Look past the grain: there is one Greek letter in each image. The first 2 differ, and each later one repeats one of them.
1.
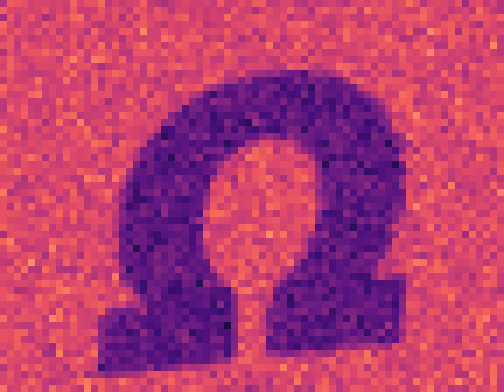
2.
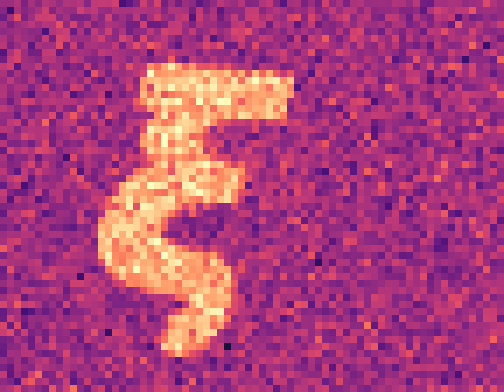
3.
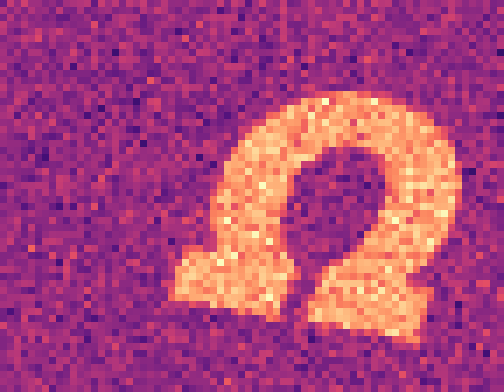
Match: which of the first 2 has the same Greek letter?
1
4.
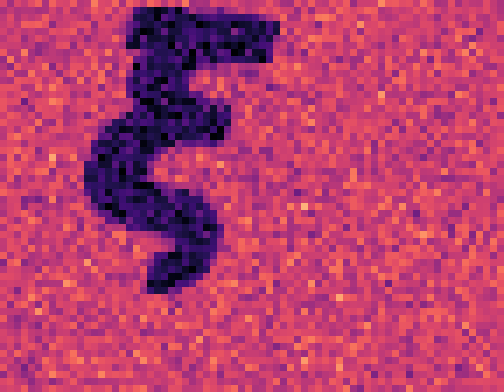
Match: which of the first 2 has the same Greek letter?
2
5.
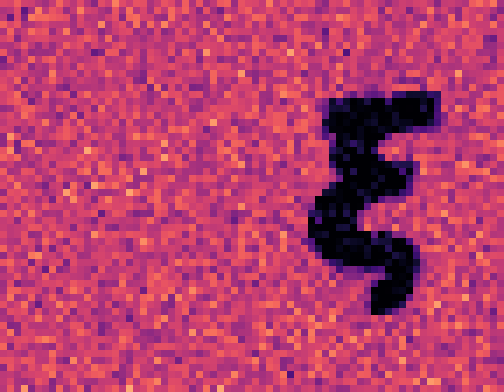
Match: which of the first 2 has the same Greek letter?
2
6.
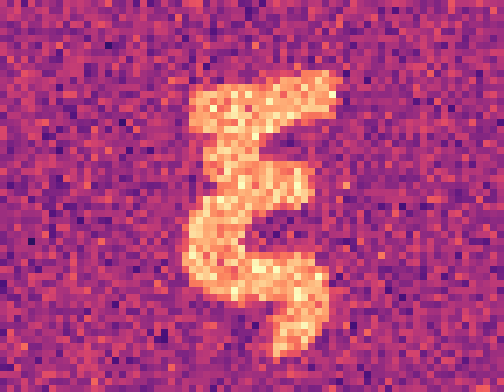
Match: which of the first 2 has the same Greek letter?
2
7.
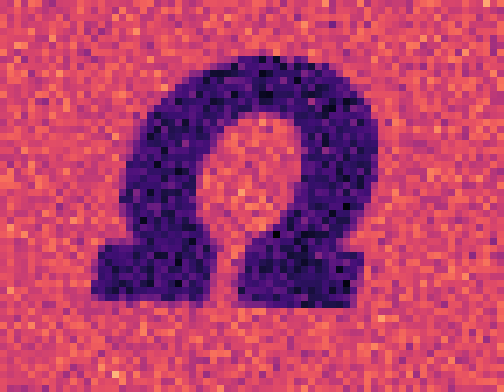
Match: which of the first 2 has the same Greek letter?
1
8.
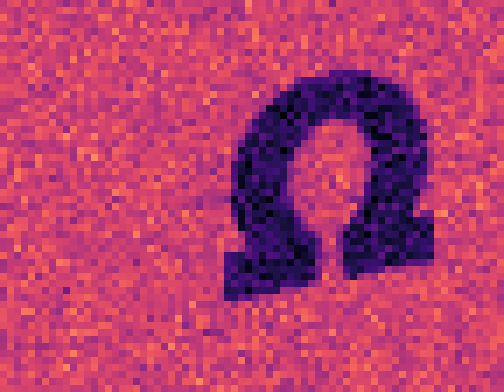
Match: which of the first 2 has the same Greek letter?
1
